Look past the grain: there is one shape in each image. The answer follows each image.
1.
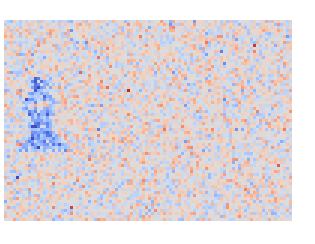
chess bishop
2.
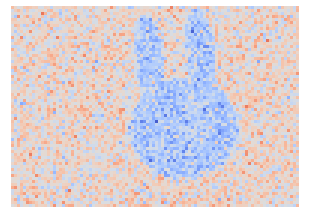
rabbit's head
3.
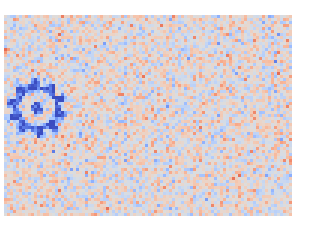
gear
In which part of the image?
middle left
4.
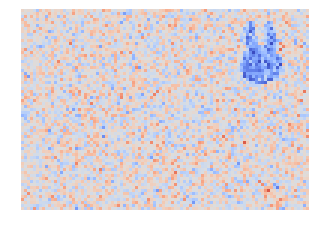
rabbit's head
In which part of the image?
top right
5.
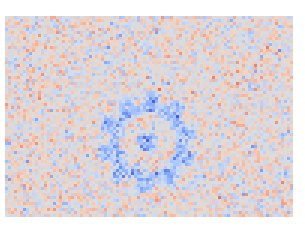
gear
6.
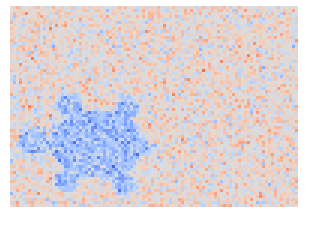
turtle
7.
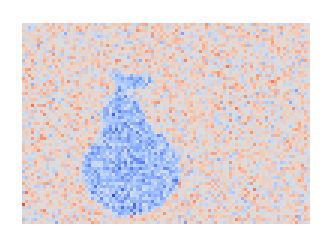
pear
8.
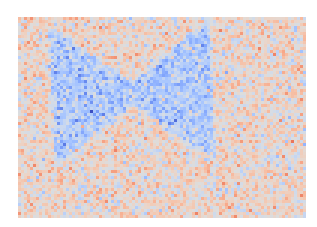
bow tie
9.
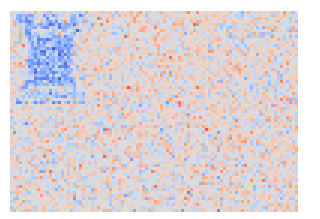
chess rook
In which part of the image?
top left
